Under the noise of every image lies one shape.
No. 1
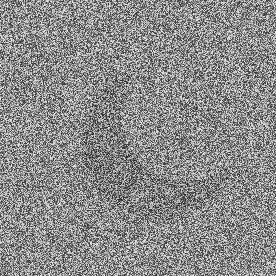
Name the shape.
crescent
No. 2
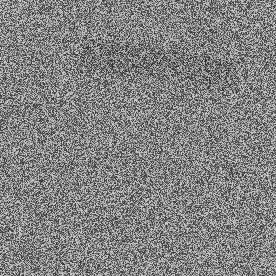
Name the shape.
bar
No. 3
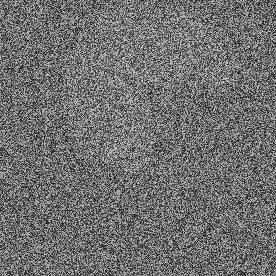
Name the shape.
disc with a wedge cut out
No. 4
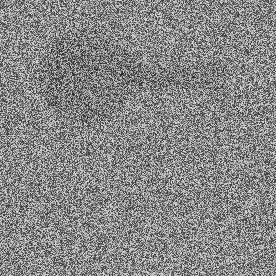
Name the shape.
lollipop
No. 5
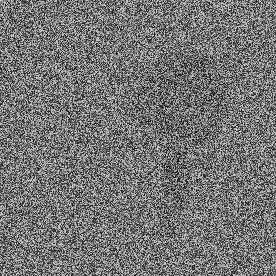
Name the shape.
lollipop
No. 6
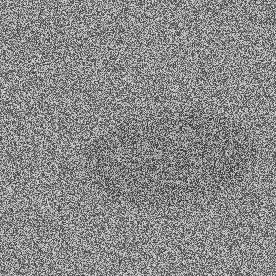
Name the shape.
ellipse
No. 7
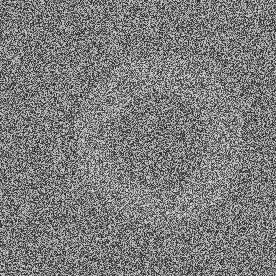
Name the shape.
ring
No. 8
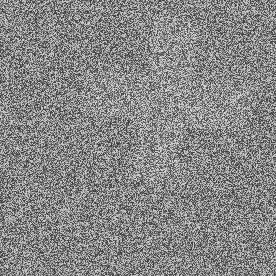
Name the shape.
cross
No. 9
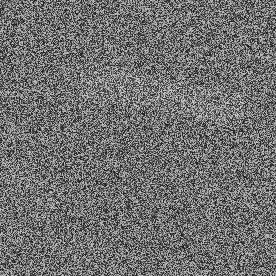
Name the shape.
bar
